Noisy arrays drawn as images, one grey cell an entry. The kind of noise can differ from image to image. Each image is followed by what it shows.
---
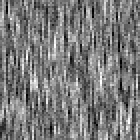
streaked along the columns
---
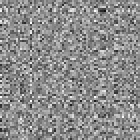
low rank plus noise
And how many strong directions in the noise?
two
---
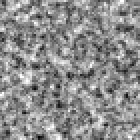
blotchy
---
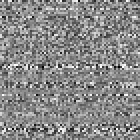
rows of uneven size
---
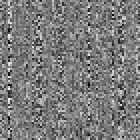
columns of uneven size
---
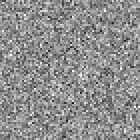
independent entries
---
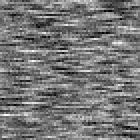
streaked along the rows
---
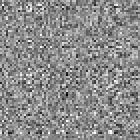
low rank plus noise
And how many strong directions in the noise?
three or four
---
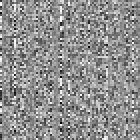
columns of uneven size
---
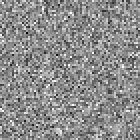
independent entries
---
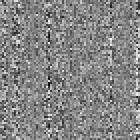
columns of uneven size
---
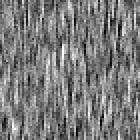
streaked along the columns
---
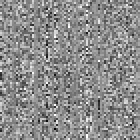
columns of uneven size
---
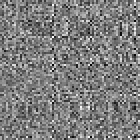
low rank plus noise
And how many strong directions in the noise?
two
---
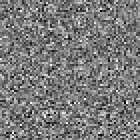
low rank plus noise
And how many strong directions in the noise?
five to eight
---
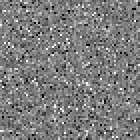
heavy tails
